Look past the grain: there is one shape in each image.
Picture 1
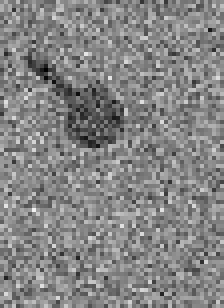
dark lollipop
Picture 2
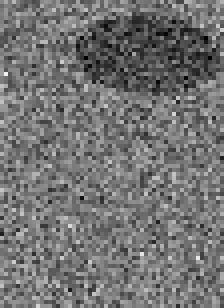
dark ellipse
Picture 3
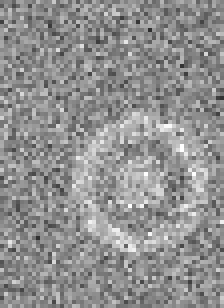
light bullseye
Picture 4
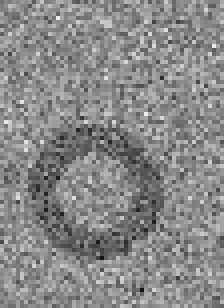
dark ring
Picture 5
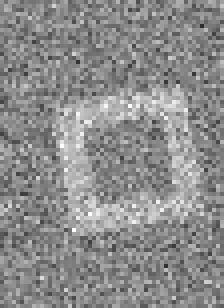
light square frame
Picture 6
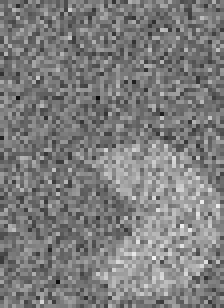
light disc with a wedge cut out
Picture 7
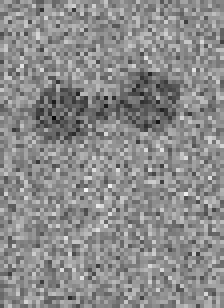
dark dumbbell
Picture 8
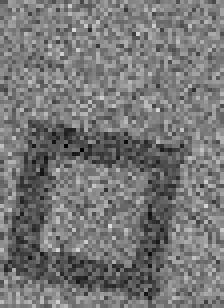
dark square frame
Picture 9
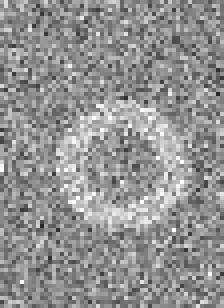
light ring
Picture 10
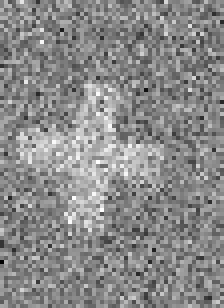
light cross
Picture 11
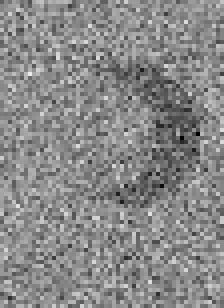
dark crescent
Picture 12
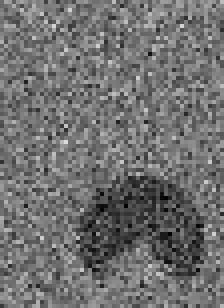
dark disc with a wedge cut out
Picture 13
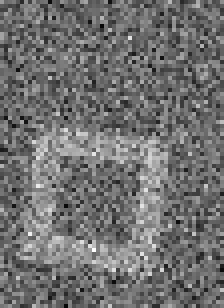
light square frame
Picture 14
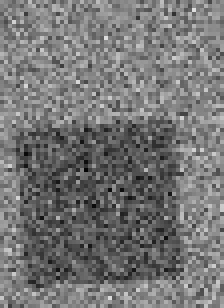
dark square
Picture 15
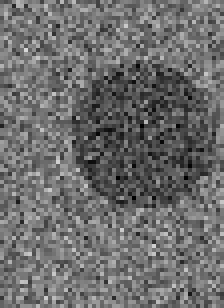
dark disc
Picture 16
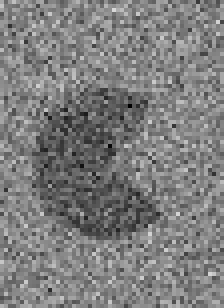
dark disc with a wedge cut out
